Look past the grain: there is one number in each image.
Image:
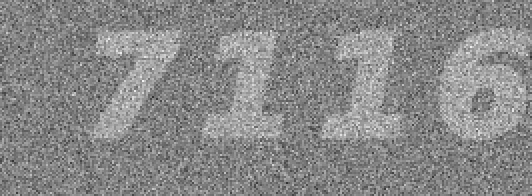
7116
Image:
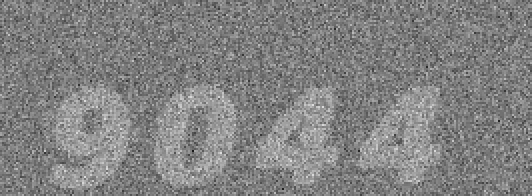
9044
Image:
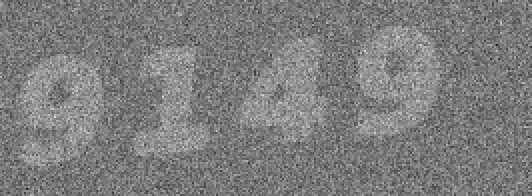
9149
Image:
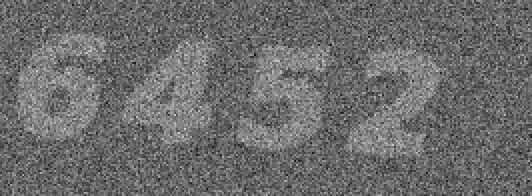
6452
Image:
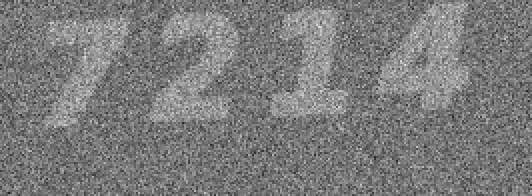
7214
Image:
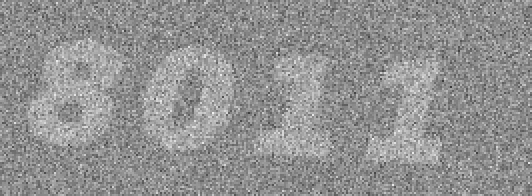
8011
